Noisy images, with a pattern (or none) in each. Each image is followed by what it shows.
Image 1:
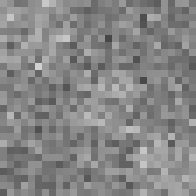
blocks along the diagonal
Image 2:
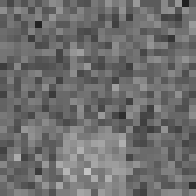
one block
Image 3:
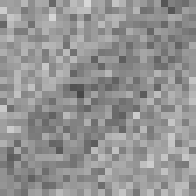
a diagonal band
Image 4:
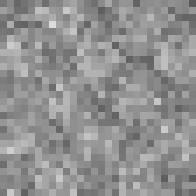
a checkerboard
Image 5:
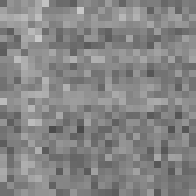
bands of rows crossing bands of columns
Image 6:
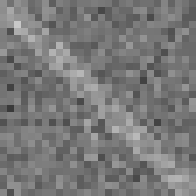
a diagonal band
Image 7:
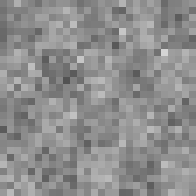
a checkerboard
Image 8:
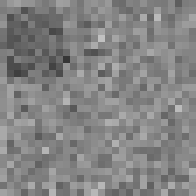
one block
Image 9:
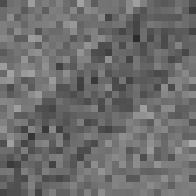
a diagonal band
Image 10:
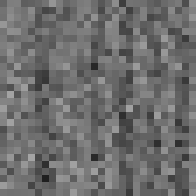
bands of columns
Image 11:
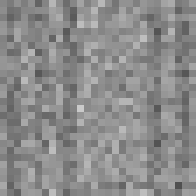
bands of columns
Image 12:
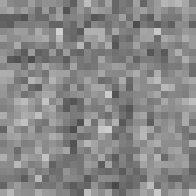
bands of rows crossing bands of columns
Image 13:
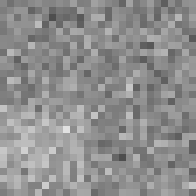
one block
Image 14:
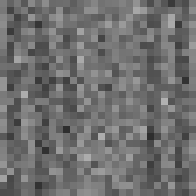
bands of columns
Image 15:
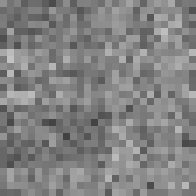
bands of rows crossing bands of columns
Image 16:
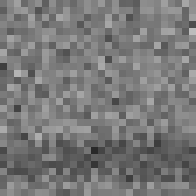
one band of rows
